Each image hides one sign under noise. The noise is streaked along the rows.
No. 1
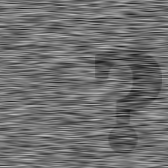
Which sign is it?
question mark
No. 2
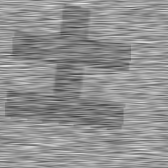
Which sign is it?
plus-minus sign
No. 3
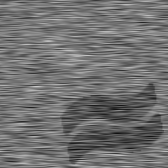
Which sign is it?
approximately sign
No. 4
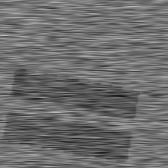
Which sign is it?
equals sign
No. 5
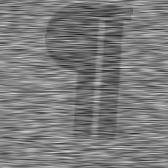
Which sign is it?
pilcrow
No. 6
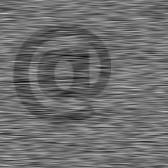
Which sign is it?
at sign
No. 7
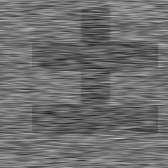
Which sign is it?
plus-minus sign
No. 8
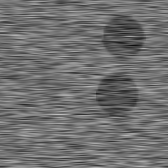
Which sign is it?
colon
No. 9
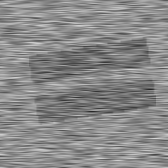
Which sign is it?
equals sign
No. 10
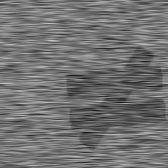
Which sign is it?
not-equal sign
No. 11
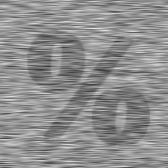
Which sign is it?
percent sign
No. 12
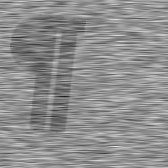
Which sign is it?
pilcrow
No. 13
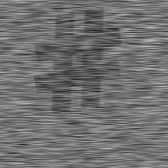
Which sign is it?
hash sign
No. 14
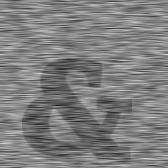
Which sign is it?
ampersand
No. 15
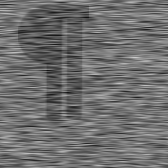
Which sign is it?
pilcrow
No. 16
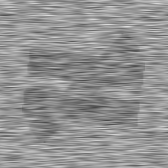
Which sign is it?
not-equal sign
